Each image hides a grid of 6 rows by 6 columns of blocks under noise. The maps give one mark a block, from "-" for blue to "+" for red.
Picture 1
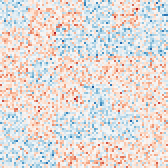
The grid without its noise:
- + + - + -
+ + - - - -
+ - + + + +
+ + + - + +
- + - - - +
- - + + + +
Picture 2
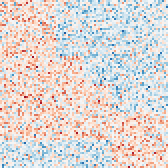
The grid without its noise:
+ + - - - -
+ + - - - -
+ + + - - -
+ + + + - -
+ + + + + +
- - - - + +
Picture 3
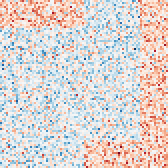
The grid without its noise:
+ + + - - +
- - - - - +
- - - - - +
- - - - - +
- - - - - +
- - - + + +
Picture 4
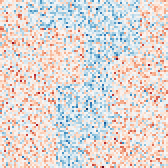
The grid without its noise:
+ - - - - +
+ + + - - +
+ + + - + +
+ + - - + +
+ + - - + +
+ + - + + +
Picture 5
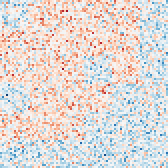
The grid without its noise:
- + + + + -
+ + + + + -
+ + + - + -
- + + + - -
+ + + - - -
- - - - - -
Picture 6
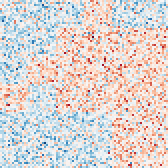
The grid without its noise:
- - - + - -
- - + + + +
- + + + + +
+ - + + + +
- - - - + +
- - - - + +
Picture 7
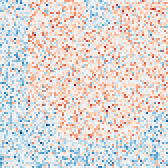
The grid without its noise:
- + + - + +
- + + + + +
- + + + + +
- + + + + +
- - + + + -
- - - - - -
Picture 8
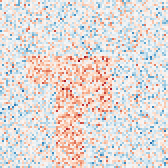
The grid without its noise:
- - - - - -
- - - - - -
- + + + - -
- - + + - -
- - + - - -
- - + - - -
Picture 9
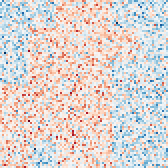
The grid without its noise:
- - + + - -
- + + + + -
- + + + - -
+ + + + - -
+ + + + - -
+ - + + - -
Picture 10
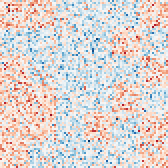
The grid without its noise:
+ + - - - +
- - - - + -
+ - - - - +
+ + - - + -
+ + - + - +
+ - - - - +
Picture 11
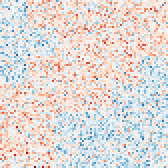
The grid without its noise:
- + + + + +
- - + + + +
- + + + + -
+ + + + - -
+ + - - - -
+ + - - - -
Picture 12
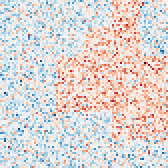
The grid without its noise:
- - - - + -
- - - + + -
- - + + + +
- - + + + +
- - - - + +
- - - - - -
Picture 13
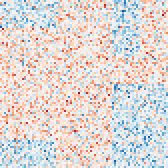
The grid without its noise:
- - + + - +
+ + + + - +
+ + + + + +
+ + + + - -
+ + + + - -
- - + + - -
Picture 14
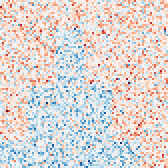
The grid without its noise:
+ + + + + +
+ + - + + +
+ + - + + +
+ - - - + +
+ - - - + +
- - - - - +
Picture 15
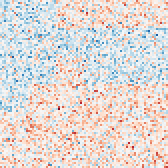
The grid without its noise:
- - + + + +
- - - - - -
- - + - - -
- + + + + +
+ + + + + +
+ + + + + +
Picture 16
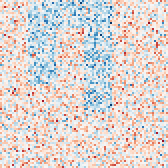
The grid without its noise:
+ - - - + +
+ - + - + +
+ - + - + +
+ + + - + +
+ + + + + +
+ + + + + +
